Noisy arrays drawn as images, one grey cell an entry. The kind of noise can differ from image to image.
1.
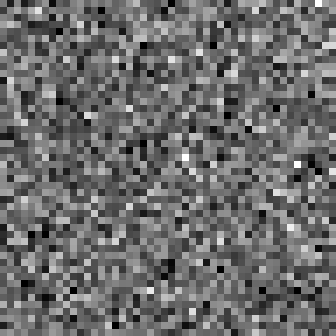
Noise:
independent entries
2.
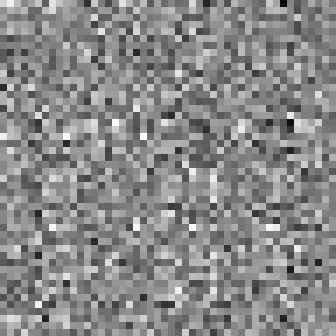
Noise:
low rank plus noise
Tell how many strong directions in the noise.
five to eight
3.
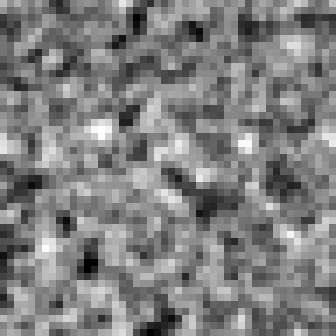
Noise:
blotchy
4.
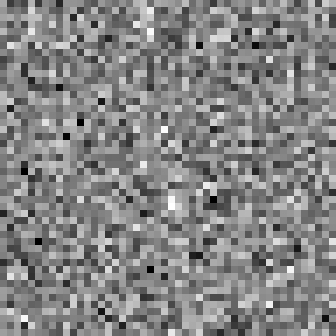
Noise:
low rank plus noise
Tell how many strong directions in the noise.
five to eight
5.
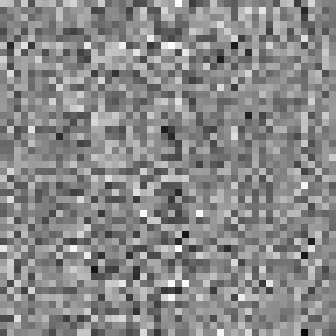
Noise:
low rank plus noise
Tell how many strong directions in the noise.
three or four
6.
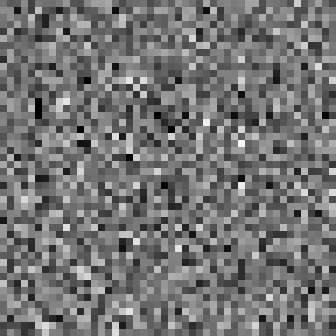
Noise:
low rank plus noise
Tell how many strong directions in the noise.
five to eight
